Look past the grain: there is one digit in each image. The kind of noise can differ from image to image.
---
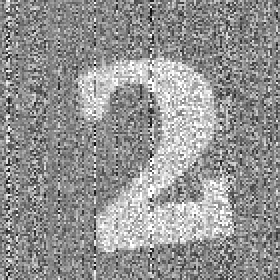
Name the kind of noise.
columns of uneven size
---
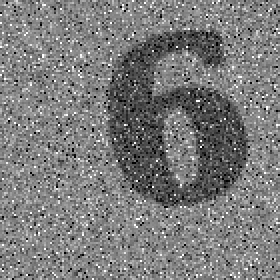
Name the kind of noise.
heavy tails
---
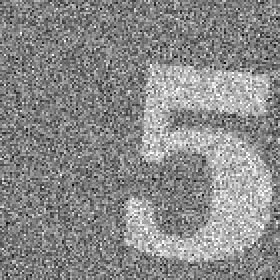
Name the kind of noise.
independent entries
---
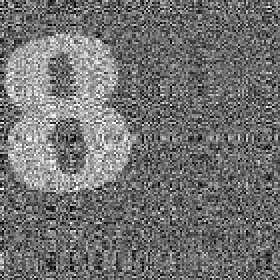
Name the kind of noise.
low rank plus noise
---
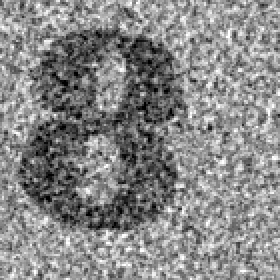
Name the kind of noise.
blotchy
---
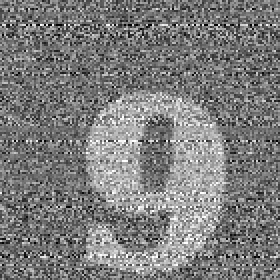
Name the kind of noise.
rows of uneven size
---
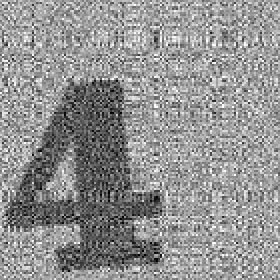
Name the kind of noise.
low rank plus noise
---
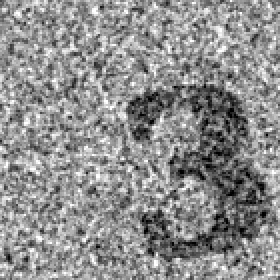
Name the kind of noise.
blotchy
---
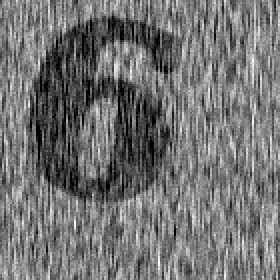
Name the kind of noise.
streaked along the columns
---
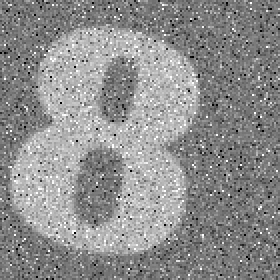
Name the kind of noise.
heavy tails
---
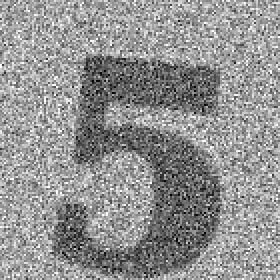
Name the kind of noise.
independent entries
